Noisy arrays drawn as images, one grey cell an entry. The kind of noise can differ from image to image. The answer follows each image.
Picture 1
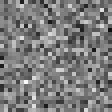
independent entries
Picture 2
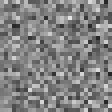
low rank plus noise
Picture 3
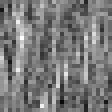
streaked along the columns
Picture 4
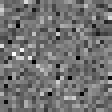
heavy tails
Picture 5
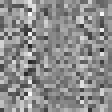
columns of uneven size
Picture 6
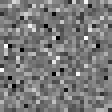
heavy tails
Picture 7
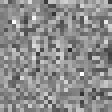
low rank plus noise
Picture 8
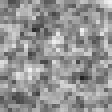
blotchy
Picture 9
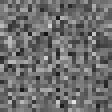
low rank plus noise
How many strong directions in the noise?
three or four
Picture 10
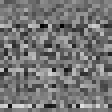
rows of uneven size
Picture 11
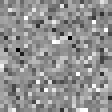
heavy tails
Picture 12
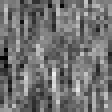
streaked along the columns
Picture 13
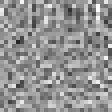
low rank plus noise
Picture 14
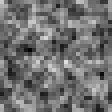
blotchy
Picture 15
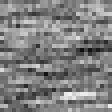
streaked along the rows
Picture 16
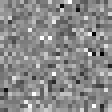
heavy tails
